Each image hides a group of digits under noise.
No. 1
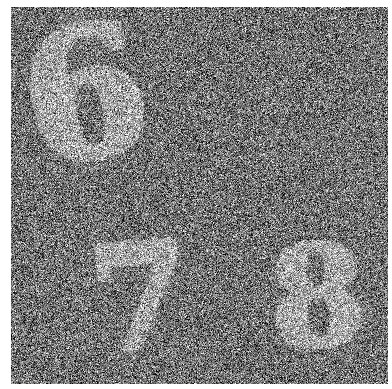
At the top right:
nothing
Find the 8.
bottom right
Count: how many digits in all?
3
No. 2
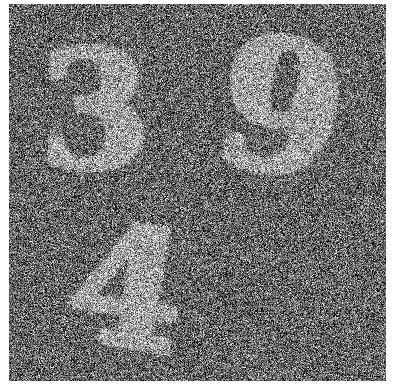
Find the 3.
top left
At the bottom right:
nothing
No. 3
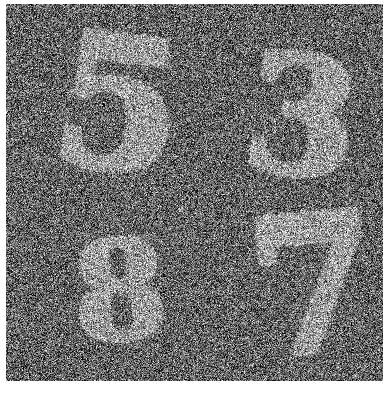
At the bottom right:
7
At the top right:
3
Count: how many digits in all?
4
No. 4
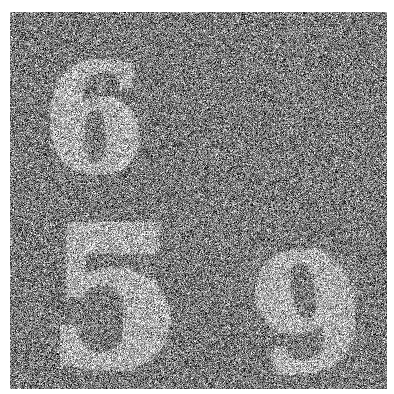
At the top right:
nothing
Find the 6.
top left
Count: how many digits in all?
3
